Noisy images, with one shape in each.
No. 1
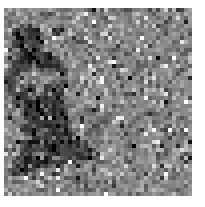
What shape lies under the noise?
chess bishop
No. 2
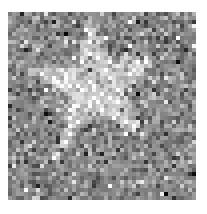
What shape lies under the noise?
star
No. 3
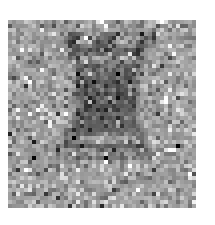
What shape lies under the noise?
chess rook
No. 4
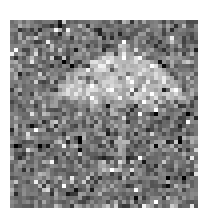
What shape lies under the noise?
umbrella
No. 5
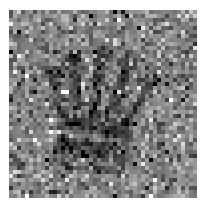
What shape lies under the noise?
chess queen
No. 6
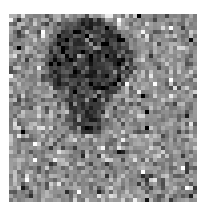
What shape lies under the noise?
light bulb
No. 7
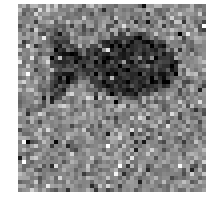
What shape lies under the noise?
fish
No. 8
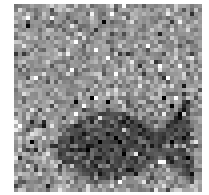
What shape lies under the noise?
fish
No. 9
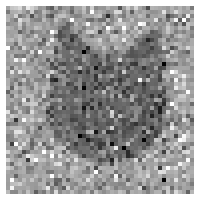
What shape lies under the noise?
cat's head
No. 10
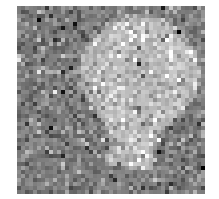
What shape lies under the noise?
light bulb
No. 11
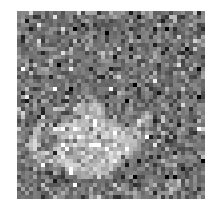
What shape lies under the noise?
teapot
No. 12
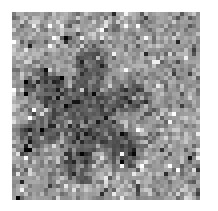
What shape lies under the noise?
asterisk
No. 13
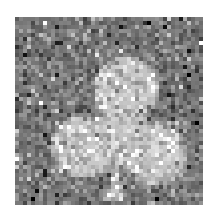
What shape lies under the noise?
club
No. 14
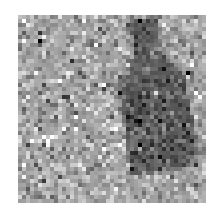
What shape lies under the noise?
bottle
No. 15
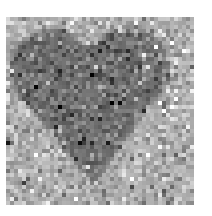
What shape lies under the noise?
heart
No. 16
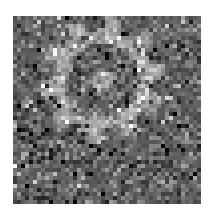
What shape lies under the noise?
gear
